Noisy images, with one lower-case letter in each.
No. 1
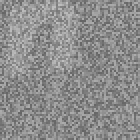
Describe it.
light n
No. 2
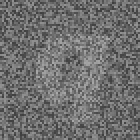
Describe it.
light q
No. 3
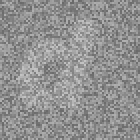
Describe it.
light d
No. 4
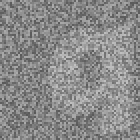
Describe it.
light q
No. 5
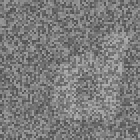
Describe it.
light d
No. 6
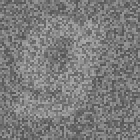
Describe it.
light g
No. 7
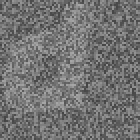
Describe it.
light d
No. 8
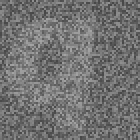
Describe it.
light q
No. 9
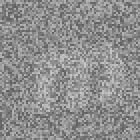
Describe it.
light m
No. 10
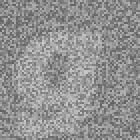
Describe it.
light g
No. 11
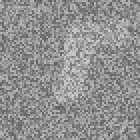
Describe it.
light r
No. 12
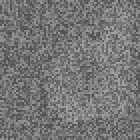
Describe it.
light d
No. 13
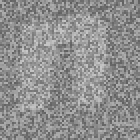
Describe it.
light n
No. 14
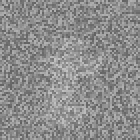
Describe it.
light t
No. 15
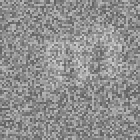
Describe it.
light m
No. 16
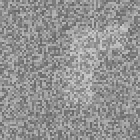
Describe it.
light r
